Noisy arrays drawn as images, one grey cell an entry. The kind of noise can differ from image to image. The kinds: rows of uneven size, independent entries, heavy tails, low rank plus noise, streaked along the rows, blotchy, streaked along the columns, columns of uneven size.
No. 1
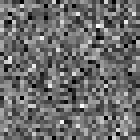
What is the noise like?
independent entries
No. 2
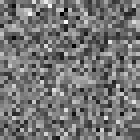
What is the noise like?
independent entries
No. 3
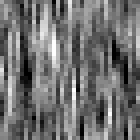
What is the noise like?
streaked along the columns
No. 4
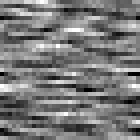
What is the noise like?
streaked along the rows
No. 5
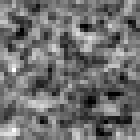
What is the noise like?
blotchy
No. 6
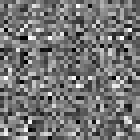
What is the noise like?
low rank plus noise
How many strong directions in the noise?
three or four
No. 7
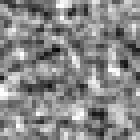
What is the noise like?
blotchy
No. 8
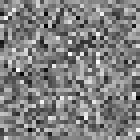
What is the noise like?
independent entries
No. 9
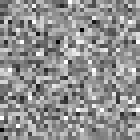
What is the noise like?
low rank plus noise
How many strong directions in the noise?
five to eight
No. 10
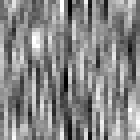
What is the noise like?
streaked along the columns
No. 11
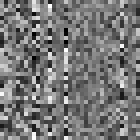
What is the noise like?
columns of uneven size
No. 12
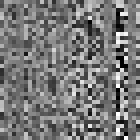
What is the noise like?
columns of uneven size
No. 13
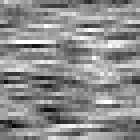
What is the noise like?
streaked along the rows
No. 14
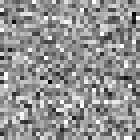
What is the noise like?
independent entries
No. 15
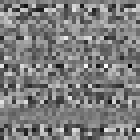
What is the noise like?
rows of uneven size
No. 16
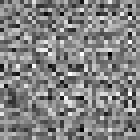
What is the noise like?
low rank plus noise
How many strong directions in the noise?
three or four
